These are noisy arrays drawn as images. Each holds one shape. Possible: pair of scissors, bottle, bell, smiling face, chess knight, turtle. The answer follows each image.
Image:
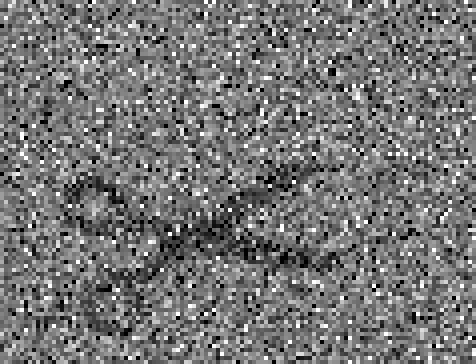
pair of scissors
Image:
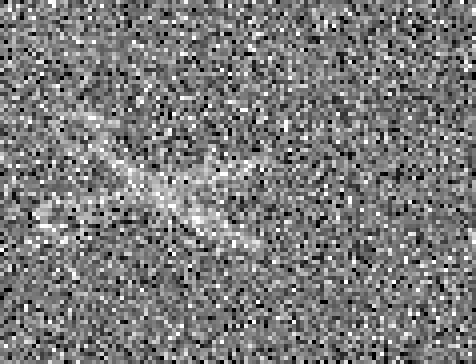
pair of scissors
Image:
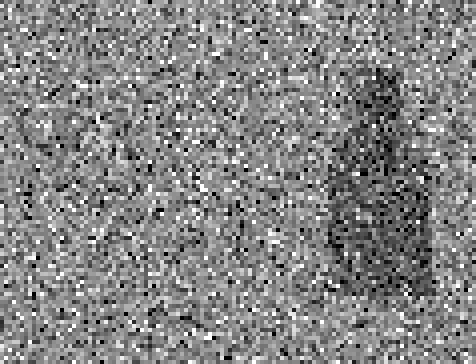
bottle
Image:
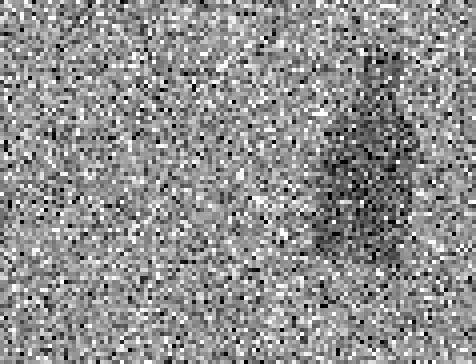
bottle
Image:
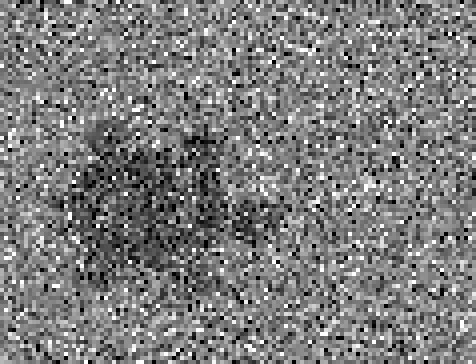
turtle
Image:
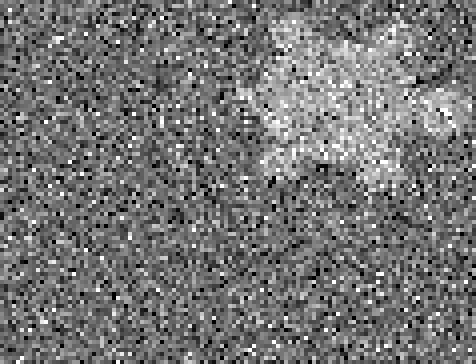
turtle
